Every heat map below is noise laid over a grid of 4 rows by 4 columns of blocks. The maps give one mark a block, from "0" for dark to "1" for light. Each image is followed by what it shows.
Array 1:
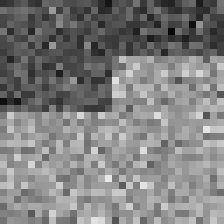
0 0 0 0
0 0 1 1
1 1 1 1
1 1 1 1
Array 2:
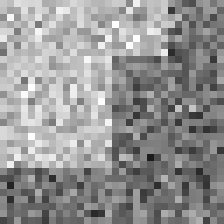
1 1 1 0
1 1 0 0
1 1 0 0
0 0 0 0
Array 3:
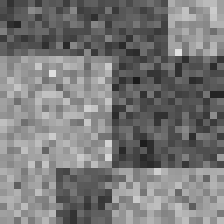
0 0 0 1
1 1 0 0
1 1 0 0
1 0 1 1
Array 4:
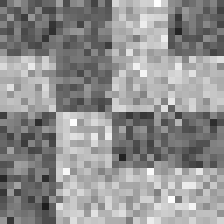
0 0 1 0
1 0 1 1
0 1 0 0
0 1 1 1
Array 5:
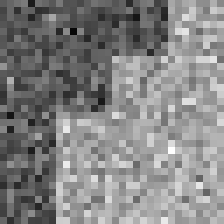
0 0 0 1
0 0 1 1
0 1 1 1
0 1 1 1
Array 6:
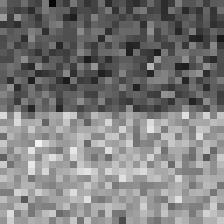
0 0 0 0
0 0 0 0
1 1 1 1
1 1 1 1
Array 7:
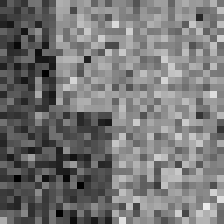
0 1 1 1
0 1 1 1
0 0 1 1
0 0 1 1
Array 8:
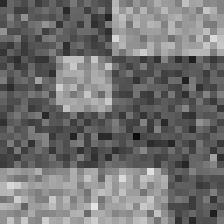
0 0 1 1
0 1 0 0
0 0 0 0
1 1 1 0
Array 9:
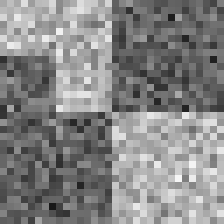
1 1 0 0
0 1 0 0
0 0 1 1
0 0 1 1
